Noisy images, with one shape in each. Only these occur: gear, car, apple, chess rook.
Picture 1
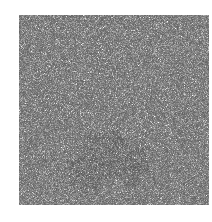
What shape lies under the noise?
car
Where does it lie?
bottom middle
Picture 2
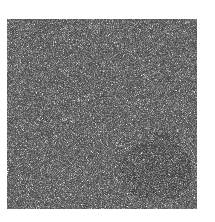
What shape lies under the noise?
apple
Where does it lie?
bottom right
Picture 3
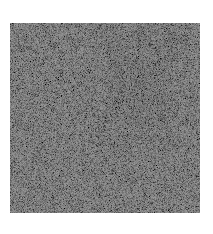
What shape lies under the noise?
chess rook
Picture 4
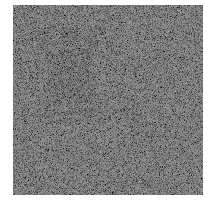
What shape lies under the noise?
chess rook
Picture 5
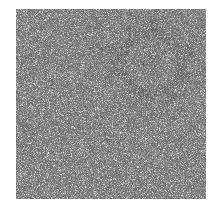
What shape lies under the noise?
gear
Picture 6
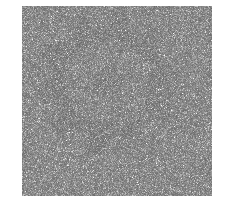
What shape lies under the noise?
gear
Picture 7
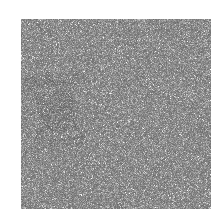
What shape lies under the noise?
chess rook
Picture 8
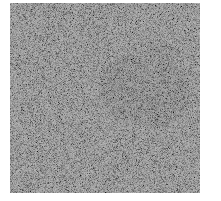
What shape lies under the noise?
apple
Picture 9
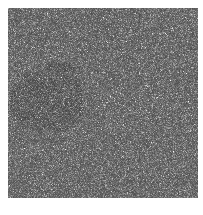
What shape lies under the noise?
apple
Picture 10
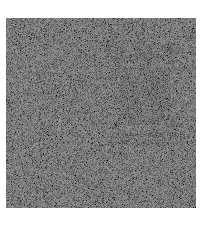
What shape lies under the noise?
chess rook
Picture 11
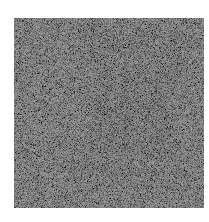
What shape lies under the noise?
chess rook
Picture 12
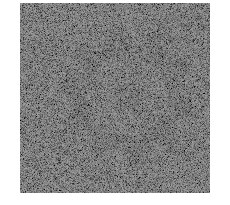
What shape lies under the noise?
gear
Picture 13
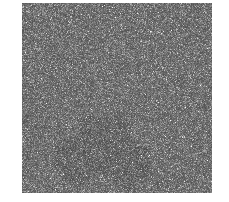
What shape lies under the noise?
car
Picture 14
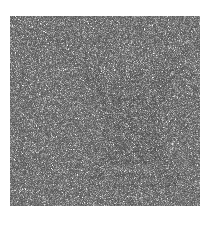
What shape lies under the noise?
chess rook
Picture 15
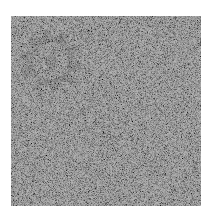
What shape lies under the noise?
gear
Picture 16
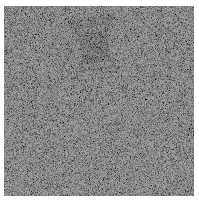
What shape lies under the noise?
chess rook
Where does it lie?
top middle
